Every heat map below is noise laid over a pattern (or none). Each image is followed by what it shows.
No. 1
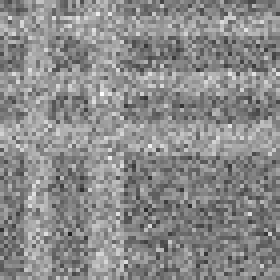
bands of rows crossing bands of columns
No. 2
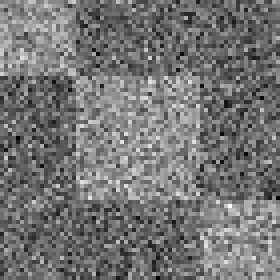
blocks along the diagonal
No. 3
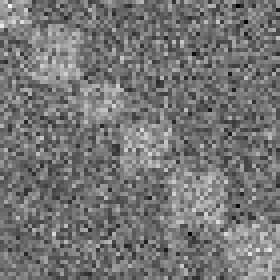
blocks along the diagonal
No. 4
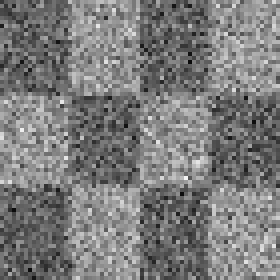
a checkerboard
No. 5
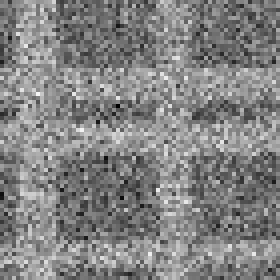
bands of rows crossing bands of columns
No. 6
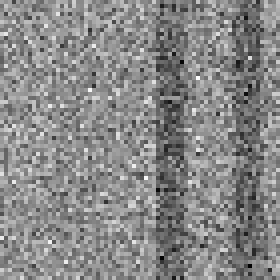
bands of columns
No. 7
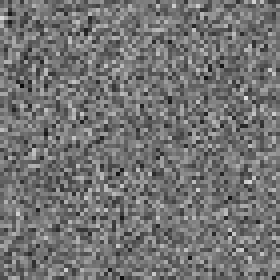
only noise
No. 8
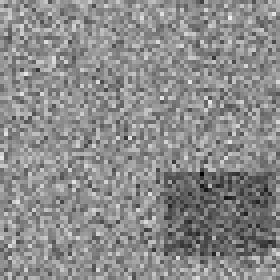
one block
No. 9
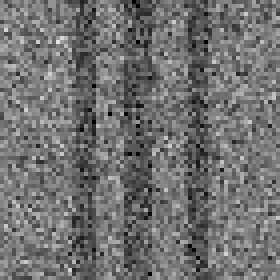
bands of columns
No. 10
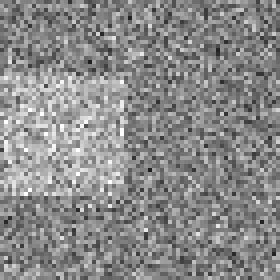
one block
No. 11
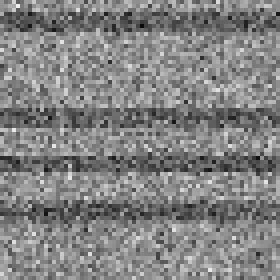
bands of rows
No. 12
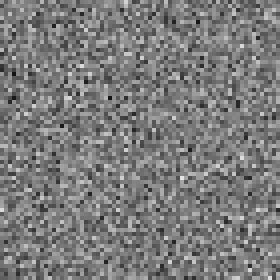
only noise
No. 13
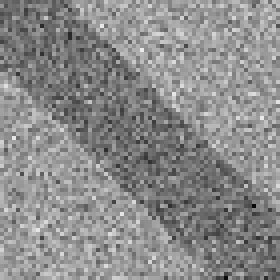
a diagonal band
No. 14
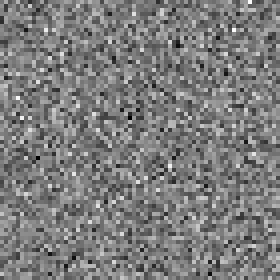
only noise
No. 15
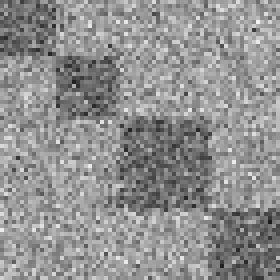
blocks along the diagonal
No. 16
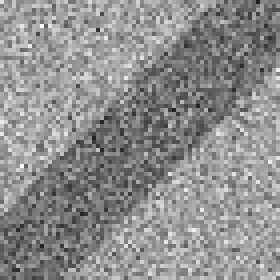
a diagonal band
